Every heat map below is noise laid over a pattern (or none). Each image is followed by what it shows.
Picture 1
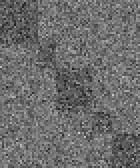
blocks along the diagonal
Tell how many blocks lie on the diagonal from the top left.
5
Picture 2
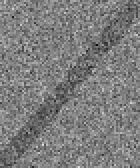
a diagonal band
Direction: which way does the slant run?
bottom left to top right
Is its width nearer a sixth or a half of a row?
a sixth
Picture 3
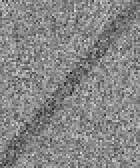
a diagonal band
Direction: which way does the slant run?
bottom left to top right
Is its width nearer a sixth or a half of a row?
a sixth
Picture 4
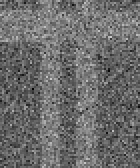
bands of rows crossing bands of columns
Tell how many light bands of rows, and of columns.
1 and 2
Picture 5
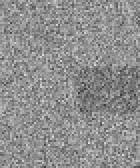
one block
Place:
middle right
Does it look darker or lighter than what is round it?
darker
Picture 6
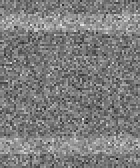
bands of rows
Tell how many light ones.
2
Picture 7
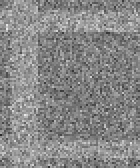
bands of rows crossing bands of columns
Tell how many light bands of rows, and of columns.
2 and 1
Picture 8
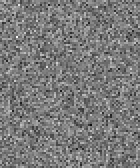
only noise
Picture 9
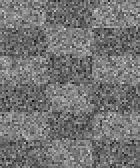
a checkerboard
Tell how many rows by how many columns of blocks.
6 by 3
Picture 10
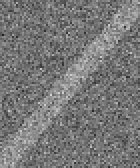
a diagonal band
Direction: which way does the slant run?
bottom left to top right
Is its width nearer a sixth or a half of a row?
a sixth
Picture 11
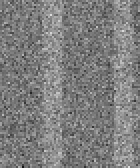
bands of columns
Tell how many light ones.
2
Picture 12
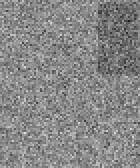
one block
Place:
top right
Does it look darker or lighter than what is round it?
darker
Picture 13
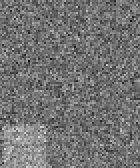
one block
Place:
bottom left
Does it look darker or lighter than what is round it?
lighter
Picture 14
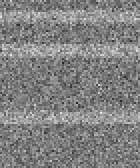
bands of rows
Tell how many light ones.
3
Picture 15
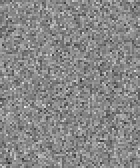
only noise
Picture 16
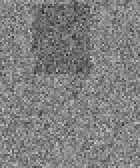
one block
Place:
top middle
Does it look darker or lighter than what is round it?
darker
